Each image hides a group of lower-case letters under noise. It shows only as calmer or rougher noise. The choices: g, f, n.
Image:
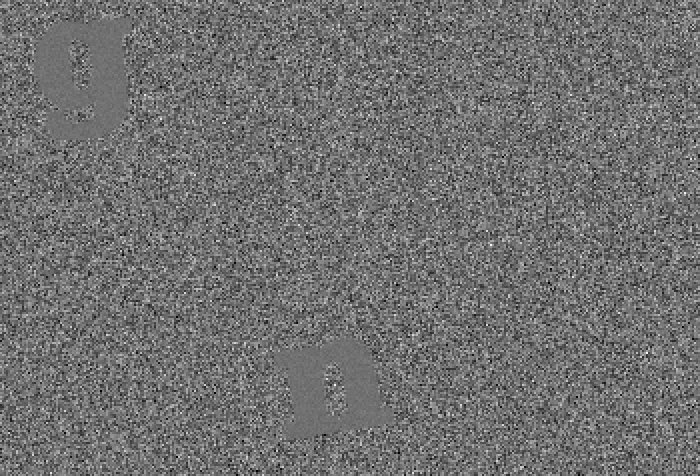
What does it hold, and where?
top left: calm g; bottom middle: calm n
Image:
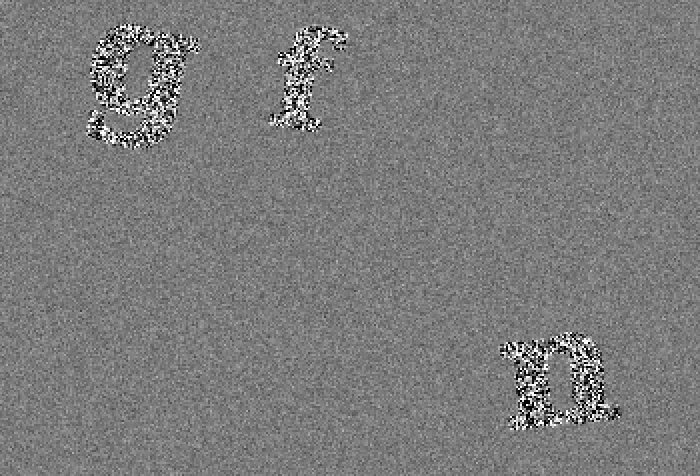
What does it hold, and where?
top left: rough g; top middle: rough f; bottom right: rough n
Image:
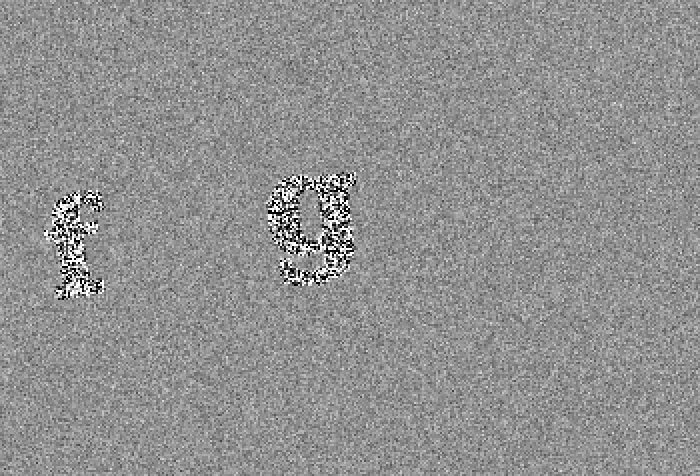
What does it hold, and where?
middle left: rough f; centre: rough g
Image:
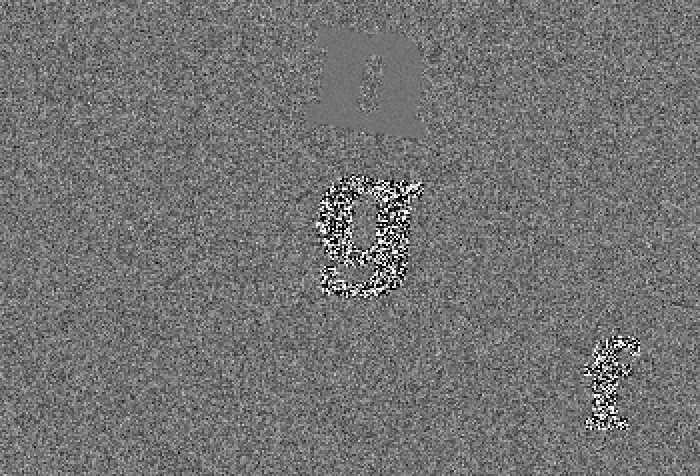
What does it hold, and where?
top middle: calm n; centre: rough g; bottom right: rough f
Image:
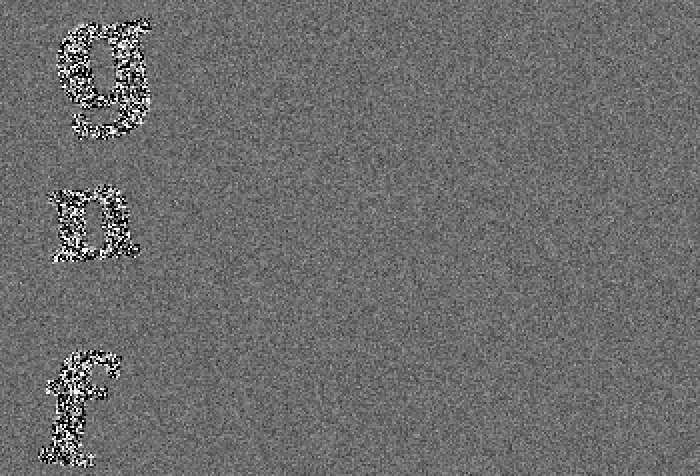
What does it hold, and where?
top left: rough g; middle left: rough n; bottom left: rough f
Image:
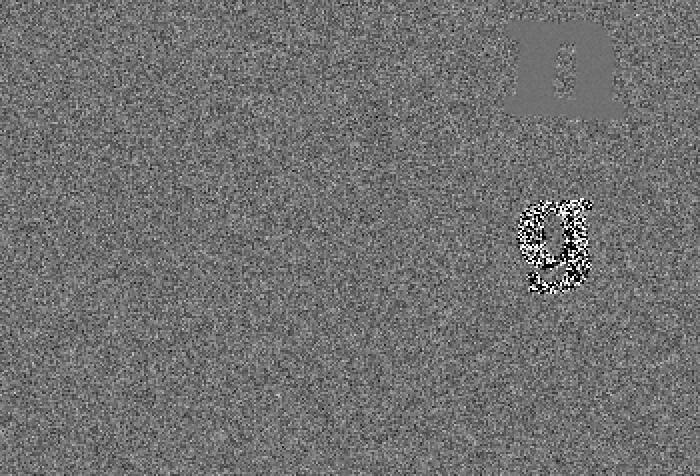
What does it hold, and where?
top right: calm n; middle right: rough g
